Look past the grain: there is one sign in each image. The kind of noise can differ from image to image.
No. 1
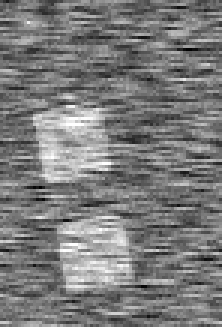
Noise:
streaked along the rows
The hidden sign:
colon
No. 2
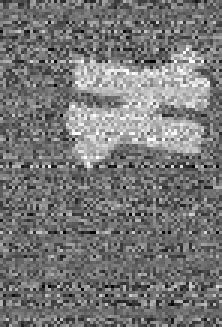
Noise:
rows of uneven size
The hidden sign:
not-equal sign
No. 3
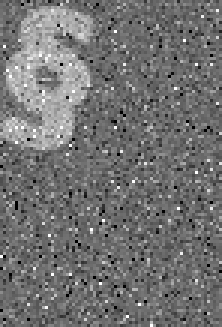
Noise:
heavy tails
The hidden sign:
section sign
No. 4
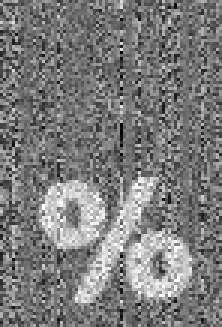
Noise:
columns of uneven size
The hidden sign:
percent sign
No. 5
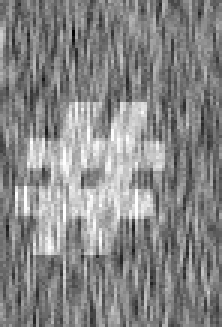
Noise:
streaked along the columns
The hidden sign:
hash sign
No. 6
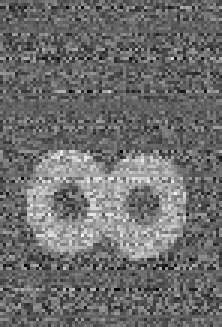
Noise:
rows of uneven size
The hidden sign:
infinity sign
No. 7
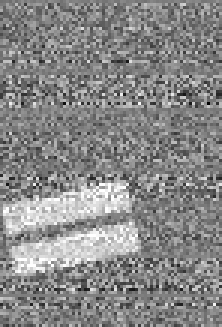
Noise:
rows of uneven size
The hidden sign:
equals sign
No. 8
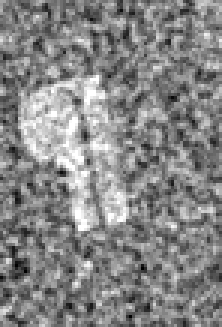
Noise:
blotchy
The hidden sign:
pilcrow
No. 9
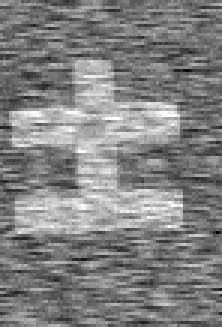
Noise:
streaked along the rows
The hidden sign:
plus-minus sign
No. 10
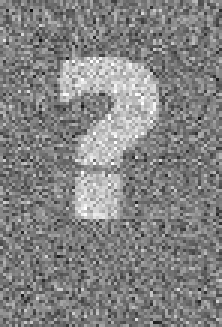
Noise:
low rank plus noise
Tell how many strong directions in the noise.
five to eight
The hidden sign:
question mark
